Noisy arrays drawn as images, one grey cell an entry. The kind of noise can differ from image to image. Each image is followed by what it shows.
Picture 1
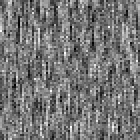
streaked along the columns
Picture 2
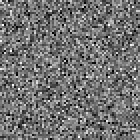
independent entries
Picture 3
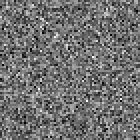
independent entries
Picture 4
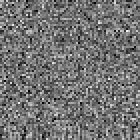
low rank plus noise
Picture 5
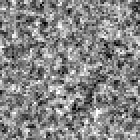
blotchy
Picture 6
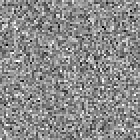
independent entries
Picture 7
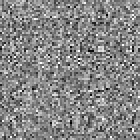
low rank plus noise
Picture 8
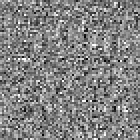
low rank plus noise
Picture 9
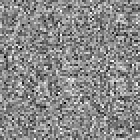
low rank plus noise
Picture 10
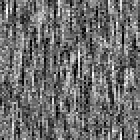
streaked along the columns
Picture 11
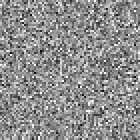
independent entries
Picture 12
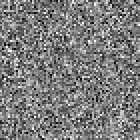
independent entries
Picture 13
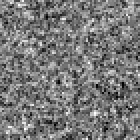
blotchy
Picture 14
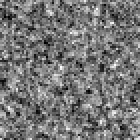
blotchy
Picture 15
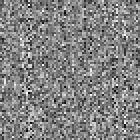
columns of uneven size
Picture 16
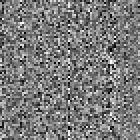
columns of uneven size
